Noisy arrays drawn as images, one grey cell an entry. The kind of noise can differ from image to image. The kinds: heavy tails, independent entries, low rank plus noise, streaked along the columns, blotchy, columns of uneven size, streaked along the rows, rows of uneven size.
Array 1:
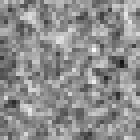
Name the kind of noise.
blotchy
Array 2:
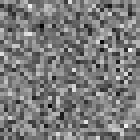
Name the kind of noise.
independent entries
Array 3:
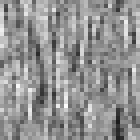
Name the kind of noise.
streaked along the columns
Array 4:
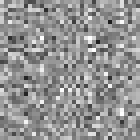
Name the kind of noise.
low rank plus noise
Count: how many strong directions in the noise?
two
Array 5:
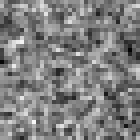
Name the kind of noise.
blotchy
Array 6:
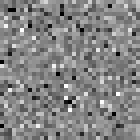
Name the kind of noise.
heavy tails
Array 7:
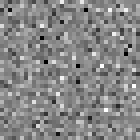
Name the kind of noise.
heavy tails
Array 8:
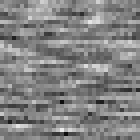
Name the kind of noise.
streaked along the rows
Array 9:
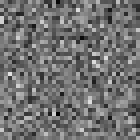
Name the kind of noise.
low rank plus noise
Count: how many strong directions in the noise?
five to eight
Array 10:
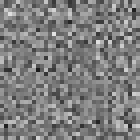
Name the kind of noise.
low rank plus noise
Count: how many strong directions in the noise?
three or four
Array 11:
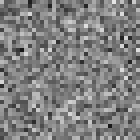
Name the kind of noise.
independent entries
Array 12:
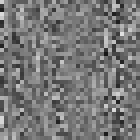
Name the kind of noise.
columns of uneven size
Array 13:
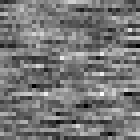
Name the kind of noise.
streaked along the rows
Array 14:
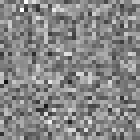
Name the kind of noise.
low rank plus noise
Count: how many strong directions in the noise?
three or four
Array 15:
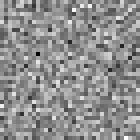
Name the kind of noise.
independent entries
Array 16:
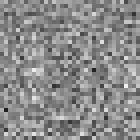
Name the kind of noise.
low rank plus noise
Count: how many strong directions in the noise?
two
